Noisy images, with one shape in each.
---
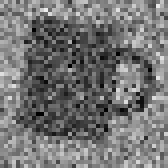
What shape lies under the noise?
cup
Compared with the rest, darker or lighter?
darker
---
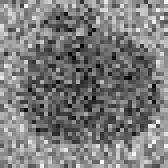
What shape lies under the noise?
apple
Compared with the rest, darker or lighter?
darker
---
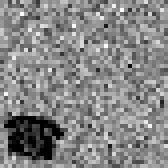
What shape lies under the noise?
telephone
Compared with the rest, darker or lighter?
darker
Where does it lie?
bottom left
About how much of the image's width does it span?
a third
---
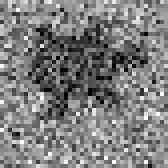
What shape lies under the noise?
turtle
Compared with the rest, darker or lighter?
darker
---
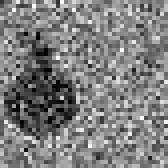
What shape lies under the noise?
pear
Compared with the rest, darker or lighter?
darker
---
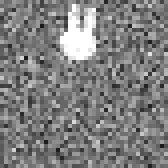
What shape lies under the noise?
rabbit's head
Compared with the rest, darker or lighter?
lighter
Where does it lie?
top middle
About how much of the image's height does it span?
a third
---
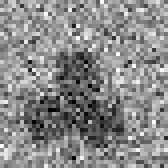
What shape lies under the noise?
club
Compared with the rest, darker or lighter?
darker
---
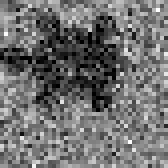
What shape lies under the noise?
turtle
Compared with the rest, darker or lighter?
darker
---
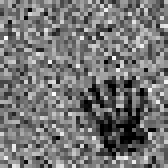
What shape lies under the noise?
chess queen
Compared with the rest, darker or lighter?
darker
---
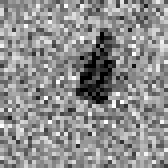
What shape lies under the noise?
bottle
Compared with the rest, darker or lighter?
darker
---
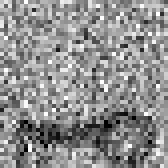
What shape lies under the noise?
key
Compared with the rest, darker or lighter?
darker
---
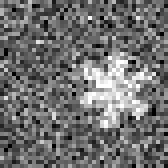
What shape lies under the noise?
asterisk
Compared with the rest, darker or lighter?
lighter
